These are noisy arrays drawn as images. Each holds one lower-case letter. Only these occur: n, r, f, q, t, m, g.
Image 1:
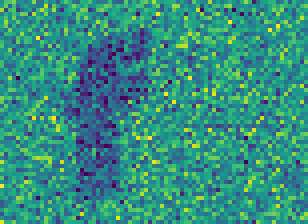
dark f
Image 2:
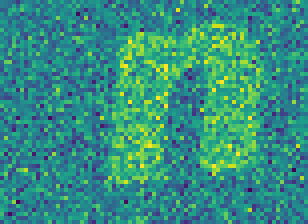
light n
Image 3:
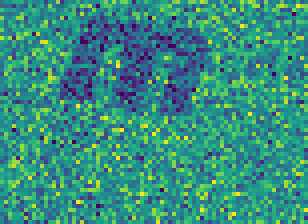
dark m
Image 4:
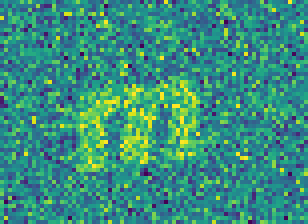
light m, centre
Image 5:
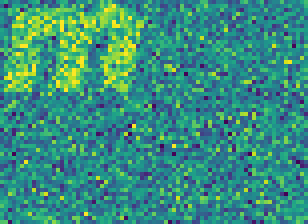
light m, top left
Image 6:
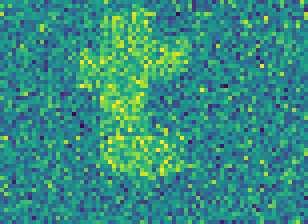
light t
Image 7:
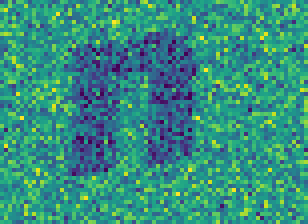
dark n
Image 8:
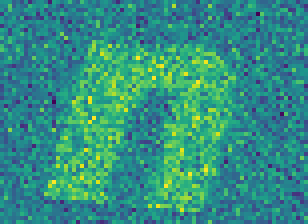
light n
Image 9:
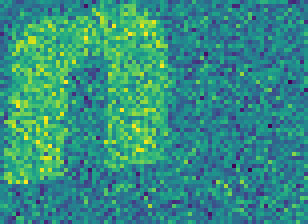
light n
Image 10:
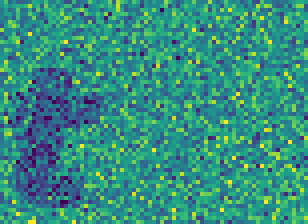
dark t
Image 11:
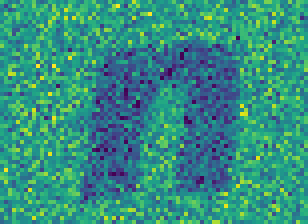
dark n
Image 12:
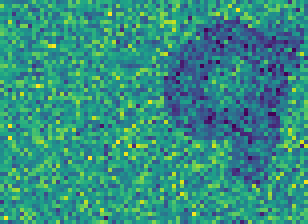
dark q
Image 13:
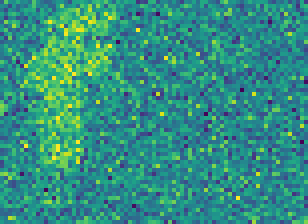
light f
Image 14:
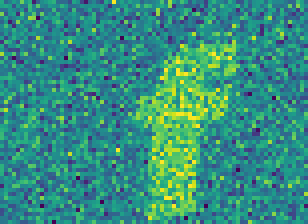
light f
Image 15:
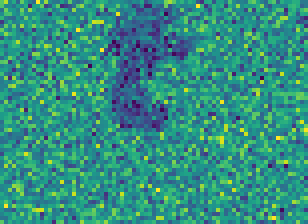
dark t
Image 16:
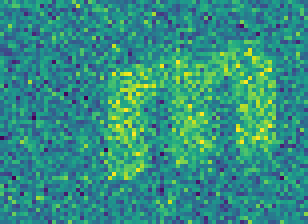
light m
